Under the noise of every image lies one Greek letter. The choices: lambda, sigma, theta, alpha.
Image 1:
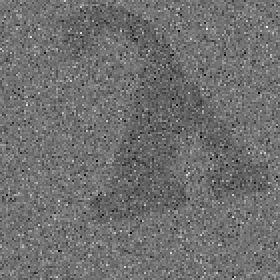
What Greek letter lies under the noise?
lambda
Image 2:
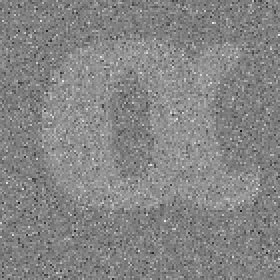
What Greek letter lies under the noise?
alpha
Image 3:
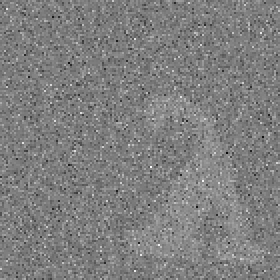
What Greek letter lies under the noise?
lambda
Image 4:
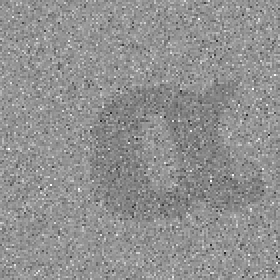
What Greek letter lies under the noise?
alpha
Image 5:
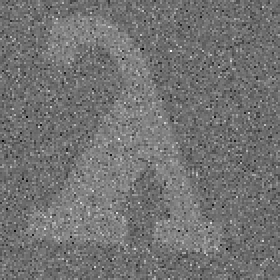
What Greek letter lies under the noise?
lambda
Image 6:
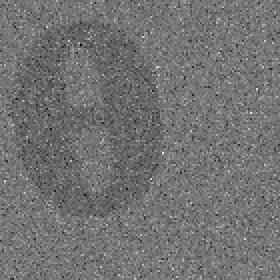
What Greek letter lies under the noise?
theta
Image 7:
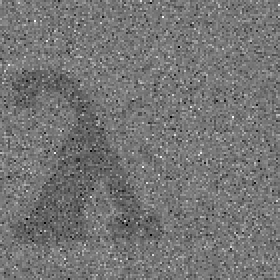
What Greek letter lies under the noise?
lambda
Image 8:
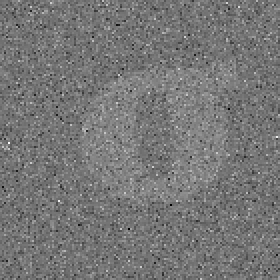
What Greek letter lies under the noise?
sigma
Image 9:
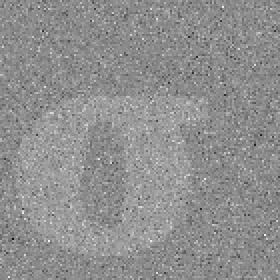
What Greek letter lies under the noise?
sigma
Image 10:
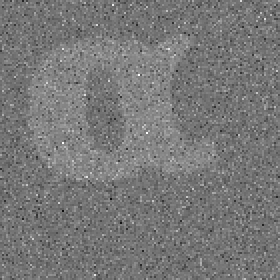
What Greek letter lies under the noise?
alpha
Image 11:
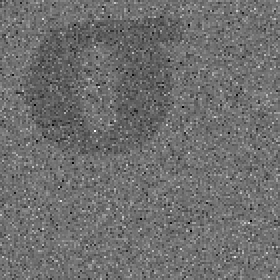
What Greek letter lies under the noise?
sigma
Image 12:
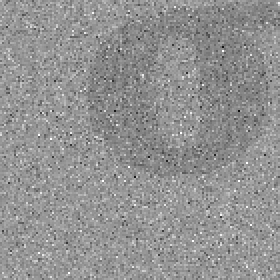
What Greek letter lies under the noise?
sigma
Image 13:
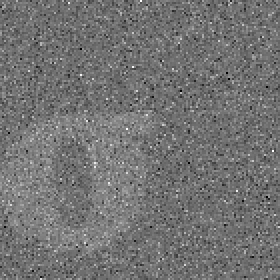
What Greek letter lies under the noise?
sigma
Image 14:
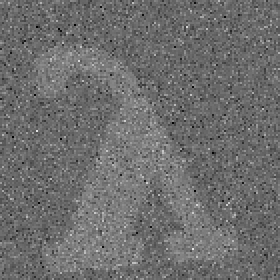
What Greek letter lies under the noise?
lambda
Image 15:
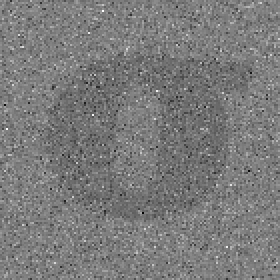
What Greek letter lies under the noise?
sigma
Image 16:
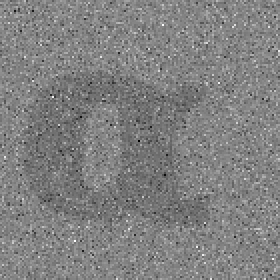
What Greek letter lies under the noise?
alpha
